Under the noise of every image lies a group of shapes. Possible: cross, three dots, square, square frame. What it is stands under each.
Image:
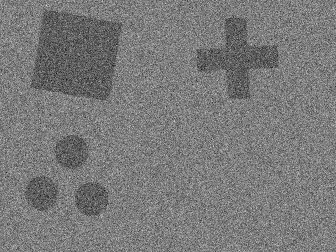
top left: dark square; top right: dark cross; bottom left: dark three dots
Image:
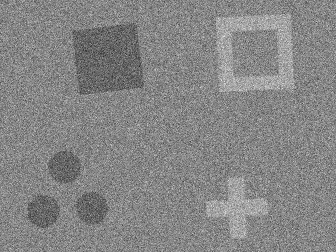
top left: dark square; top right: light square frame; bottom left: dark three dots; bottom right: light cross
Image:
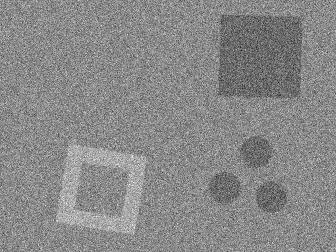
top right: dark square; bottom left: light square frame; bottom right: dark three dots
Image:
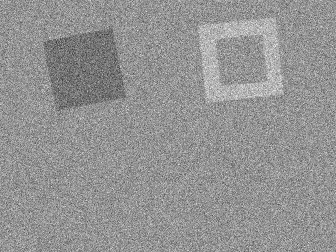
top left: dark square; top right: light square frame
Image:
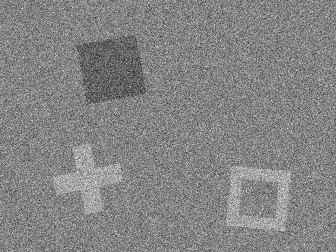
top left: dark square; bottom left: light cross; bottom right: light square frame
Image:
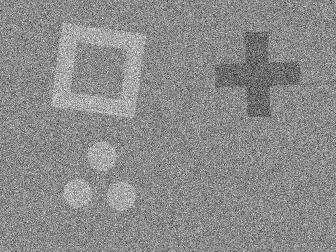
top left: light square frame; top right: dark cross; bottom left: light three dots
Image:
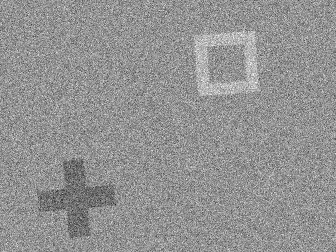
top right: light square frame; bottom left: dark cross
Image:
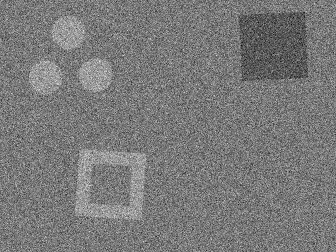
top left: light three dots; top right: dark square; bottom left: light square frame
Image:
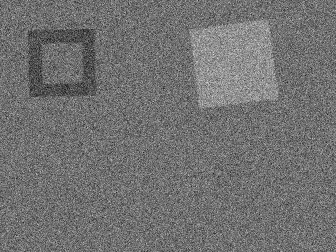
top left: dark square frame; top right: light square
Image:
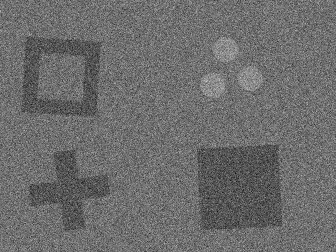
top left: dark square frame; top right: light three dots; bottom left: dark cross; bottom right: dark square
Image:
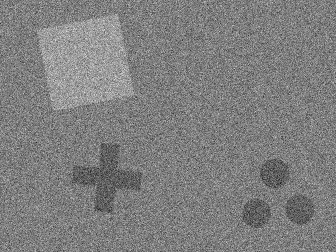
top left: light square; bottom left: dark cross; bottom right: dark three dots
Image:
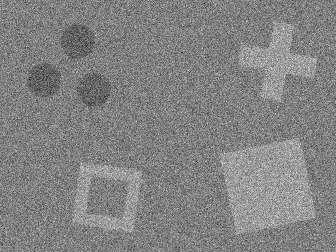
top left: dark three dots; top right: light cross; bottom left: light square frame; bottom right: light square
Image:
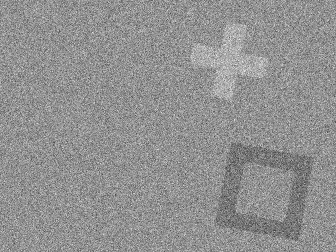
top right: light cross; bottom right: dark square frame
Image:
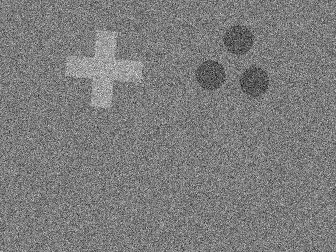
top left: light cross; top right: dark three dots
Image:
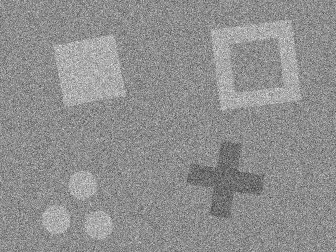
top left: light square; top right: light square frame; bottom left: light three dots; bottom right: dark cross
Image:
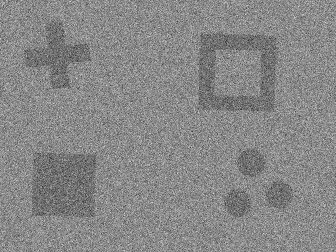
top left: dark cross; top right: dark square frame; bottom left: dark square; bottom right: dark three dots
